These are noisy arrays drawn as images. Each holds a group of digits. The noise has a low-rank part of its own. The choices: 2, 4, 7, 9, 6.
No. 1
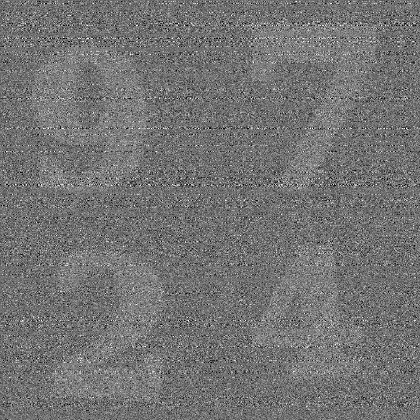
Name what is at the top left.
9
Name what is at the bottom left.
2
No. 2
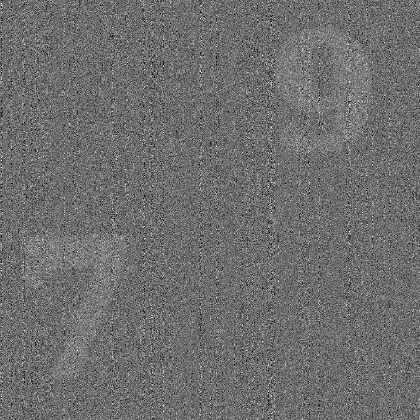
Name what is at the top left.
nothing
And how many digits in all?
2
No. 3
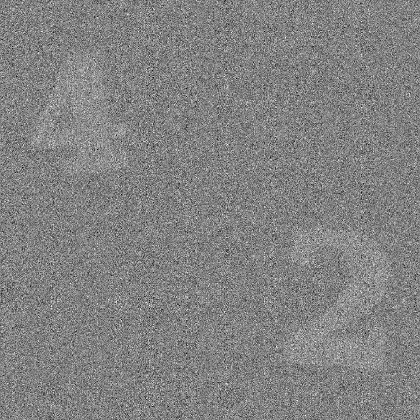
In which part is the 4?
top left
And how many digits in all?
2
